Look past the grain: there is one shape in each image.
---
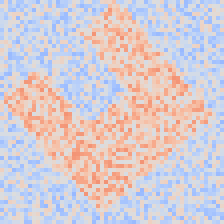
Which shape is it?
square with a notch
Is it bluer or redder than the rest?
redder
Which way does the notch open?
up and left
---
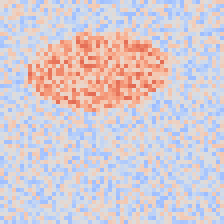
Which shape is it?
ellipse
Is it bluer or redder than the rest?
redder
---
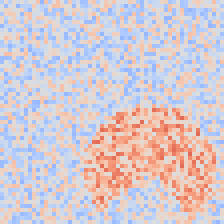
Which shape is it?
disc with a wedge cut out
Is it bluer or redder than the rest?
redder
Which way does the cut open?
down
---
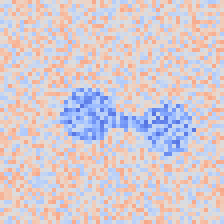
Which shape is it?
dumbbell
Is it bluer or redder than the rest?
bluer
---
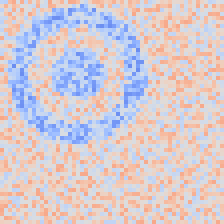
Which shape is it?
bullseye
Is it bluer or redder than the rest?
bluer
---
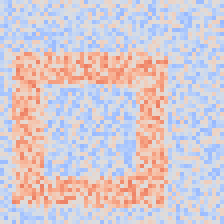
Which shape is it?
square frame
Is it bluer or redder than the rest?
redder
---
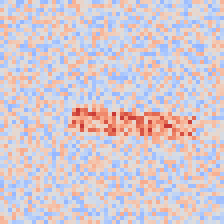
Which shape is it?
bar
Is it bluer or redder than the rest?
redder
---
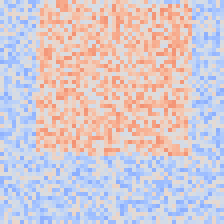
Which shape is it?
square
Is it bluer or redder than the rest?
redder
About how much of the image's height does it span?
two thirds
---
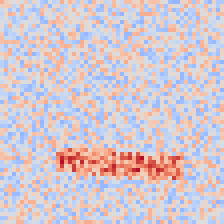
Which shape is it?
bar
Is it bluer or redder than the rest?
redder
